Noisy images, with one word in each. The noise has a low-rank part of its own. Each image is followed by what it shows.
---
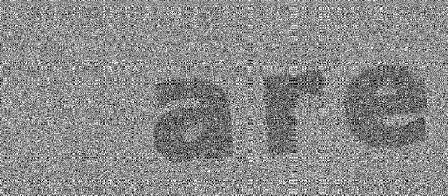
are
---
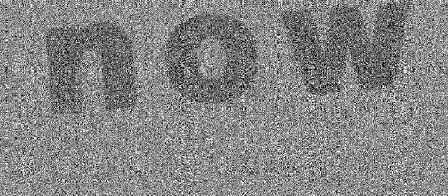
now
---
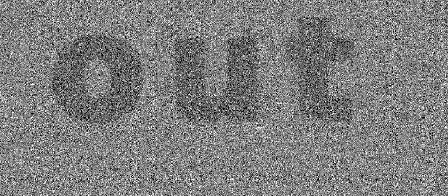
out
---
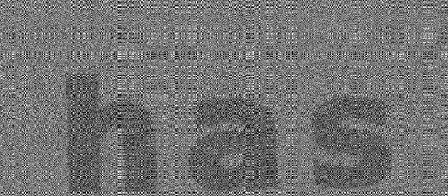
has
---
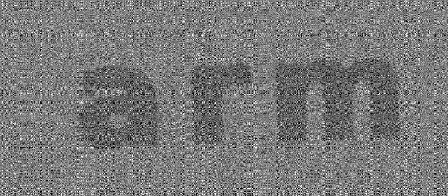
arm
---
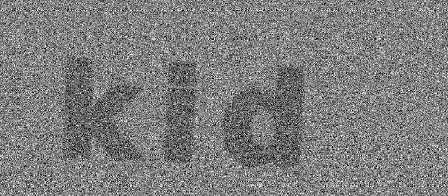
kid
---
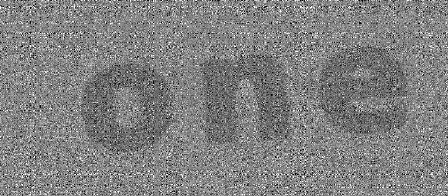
one
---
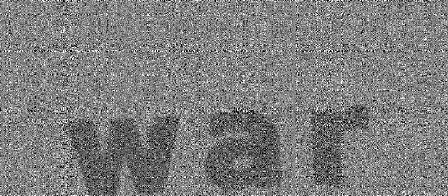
war
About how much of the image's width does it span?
two thirds
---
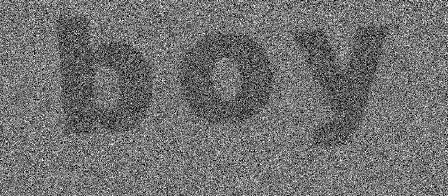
boy
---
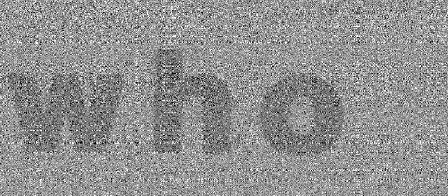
who
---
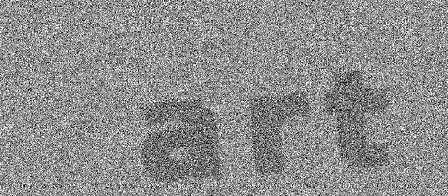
art
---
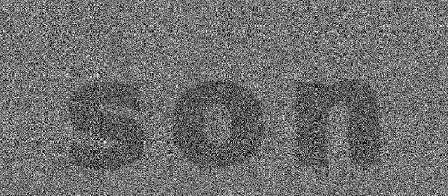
son
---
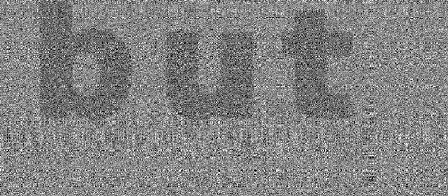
but
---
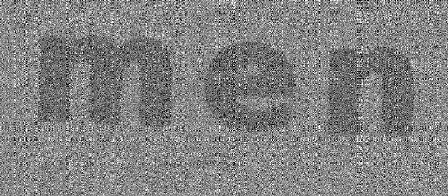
men
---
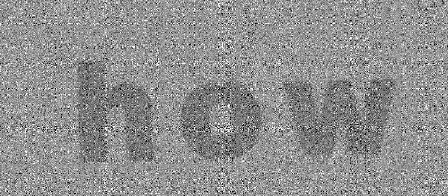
how
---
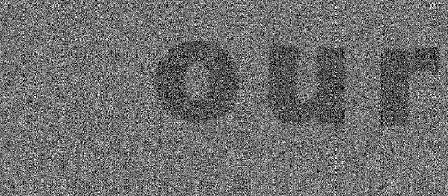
our
